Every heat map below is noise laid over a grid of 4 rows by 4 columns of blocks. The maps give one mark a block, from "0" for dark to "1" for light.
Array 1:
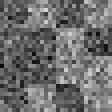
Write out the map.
0 1 0 1
0 0 1 0
0 0 1 1
0 1 0 1
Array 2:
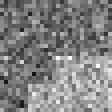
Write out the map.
0 0 0 0
0 0 0 0
0 0 1 1
0 1 1 1
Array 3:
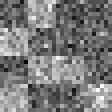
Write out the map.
0 1 0 0
1 0 0 0
0 1 1 0
1 0 0 1
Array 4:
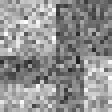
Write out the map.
1 1 0 0
1 1 0 0
0 0 0 1
1 1 0 1
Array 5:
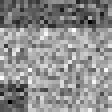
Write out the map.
0 0 0 0
1 1 1 1
1 1 1 1
0 1 1 1
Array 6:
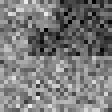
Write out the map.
1 1 0 0
1 0 0 0
1 1 1 1
1 1 1 1
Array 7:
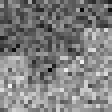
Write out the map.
0 0 0 0
0 0 0 1
1 0 1 1
1 1 1 1
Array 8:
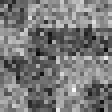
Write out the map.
0 1 1 1
1 0 0 0
0 0 1 1
1 0 1 0
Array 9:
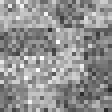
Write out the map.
1 1 0 1
0 0 1 0
1 1 1 0
0 1 0 0
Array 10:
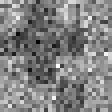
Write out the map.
1 0 1 1
0 0 0 1
1 0 1 1
1 1 0 1
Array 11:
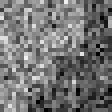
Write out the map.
1 1 1 0
1 1 1 0
1 1 0 0
1 0 0 0
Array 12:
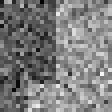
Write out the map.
0 0 1 1
0 0 1 1
0 0 1 1
0 1 1 1
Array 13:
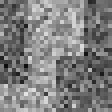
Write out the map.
0 1 1 0
0 1 1 0
0 1 0 0
1 1 0 0
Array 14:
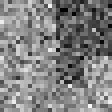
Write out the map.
1 1 0 0
1 1 0 0
1 1 0 1
1 1 1 1
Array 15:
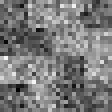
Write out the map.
0 1 1 0
0 0 1 1
1 1 0 1
0 1 0 0
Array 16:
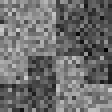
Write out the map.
1 1 0 0
1 1 0 0
1 0 1 0
0 0 1 1
